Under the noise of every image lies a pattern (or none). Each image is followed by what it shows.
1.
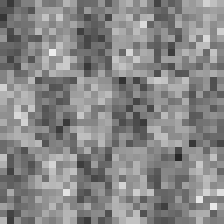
a checkerboard
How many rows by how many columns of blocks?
3 by 6
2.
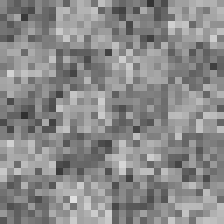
a checkerboard
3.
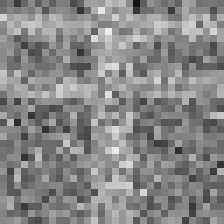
bands of rows crossing bands of columns
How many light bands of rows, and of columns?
2 and 1
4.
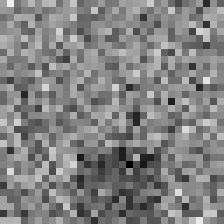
one block
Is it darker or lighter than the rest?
darker
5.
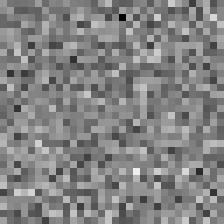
only noise
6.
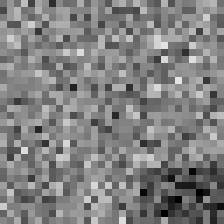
one block
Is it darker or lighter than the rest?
darker
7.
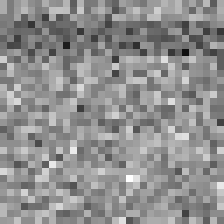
one band of rows
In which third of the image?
top
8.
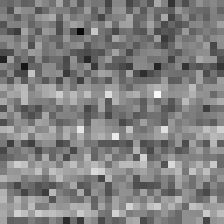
bands of rows
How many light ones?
4
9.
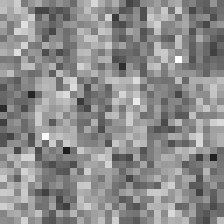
a checkerboard
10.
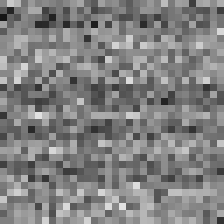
bands of rows
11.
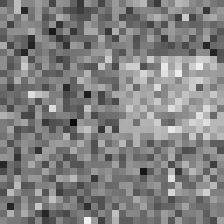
one block
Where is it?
middle right
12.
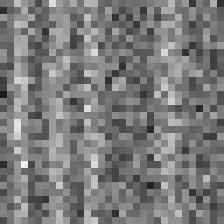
bands of columns
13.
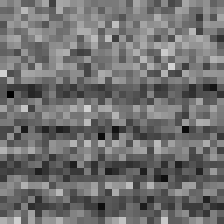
bands of rows
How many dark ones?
4
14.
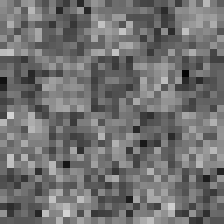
a checkerboard
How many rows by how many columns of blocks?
4 by 5
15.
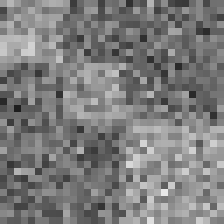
blocks along the diagonal
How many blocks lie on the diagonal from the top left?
3
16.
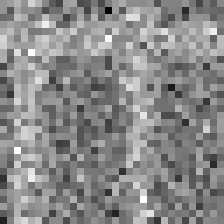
bands of rows crossing bands of columns
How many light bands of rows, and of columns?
1 and 2
